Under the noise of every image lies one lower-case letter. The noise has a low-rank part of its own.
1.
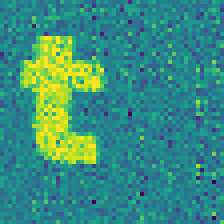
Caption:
light t
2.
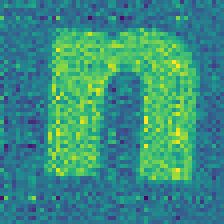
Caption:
light n
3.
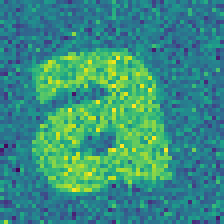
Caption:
light a
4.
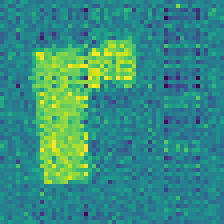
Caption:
light r
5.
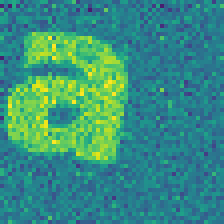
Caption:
light a
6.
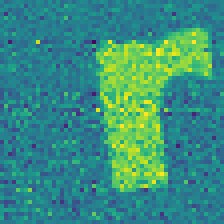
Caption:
light r
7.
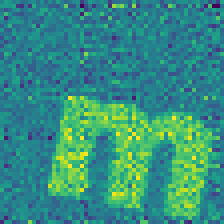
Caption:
light m
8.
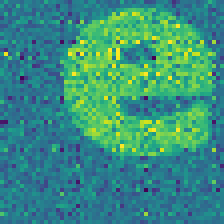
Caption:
light e
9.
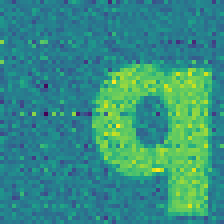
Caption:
light q
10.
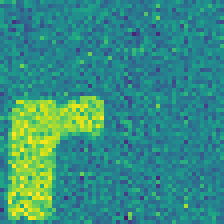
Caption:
light r
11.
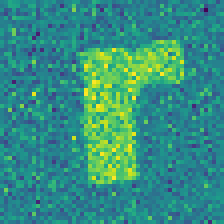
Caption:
light r
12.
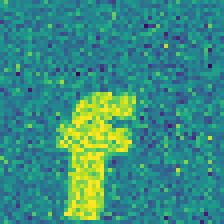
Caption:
light f
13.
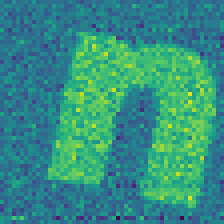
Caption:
light n
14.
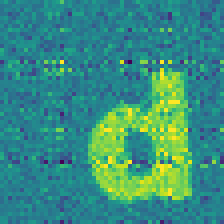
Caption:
light d
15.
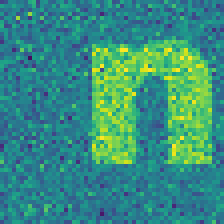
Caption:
light n
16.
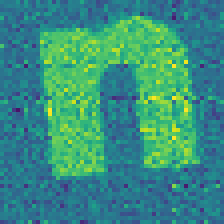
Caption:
light n
